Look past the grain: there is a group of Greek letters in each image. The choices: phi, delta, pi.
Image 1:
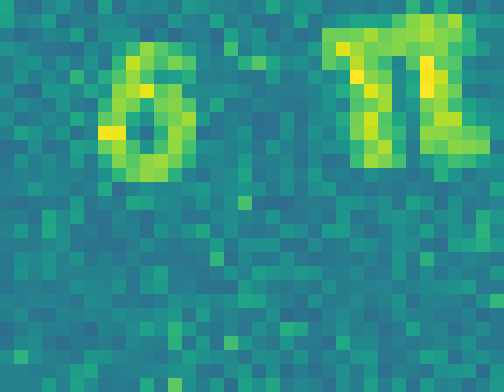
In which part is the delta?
top left
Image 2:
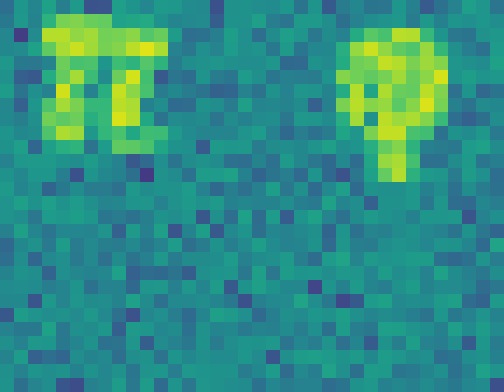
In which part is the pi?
top left
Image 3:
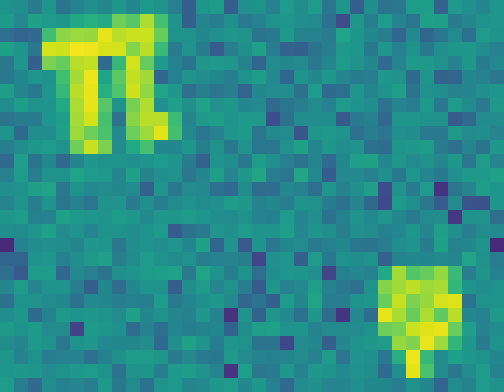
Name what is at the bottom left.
nothing
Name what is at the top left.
pi
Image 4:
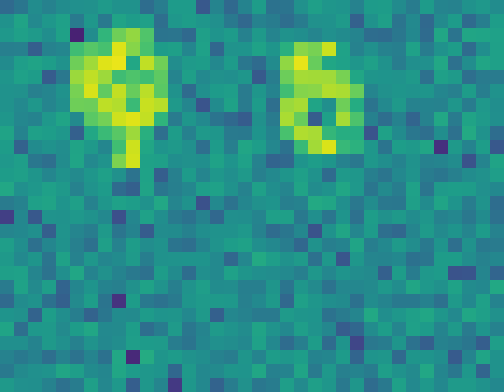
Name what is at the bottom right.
nothing
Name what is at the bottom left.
nothing
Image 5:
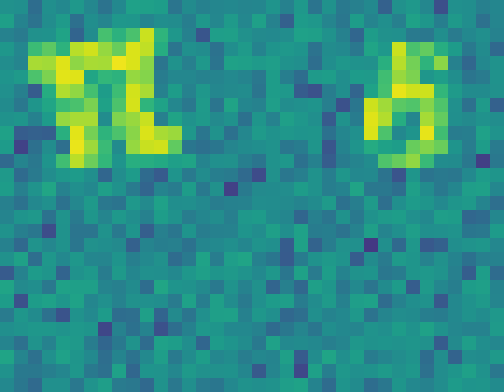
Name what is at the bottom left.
nothing
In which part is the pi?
top left
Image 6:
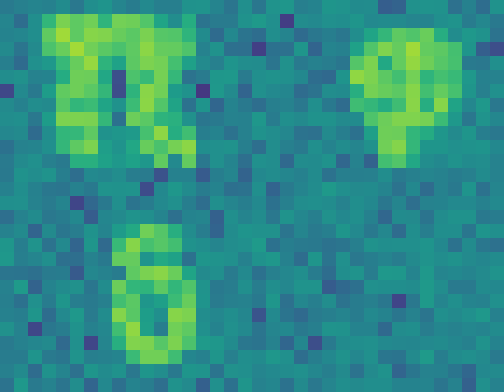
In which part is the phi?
top right
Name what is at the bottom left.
delta
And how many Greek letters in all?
3
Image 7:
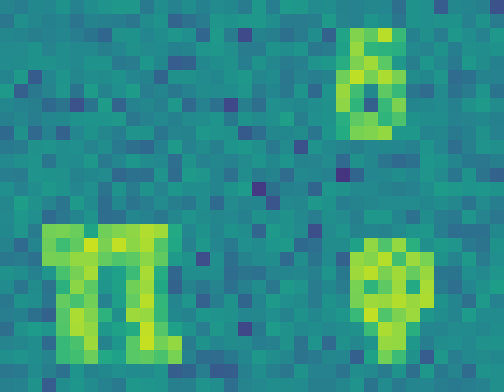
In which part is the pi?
bottom left
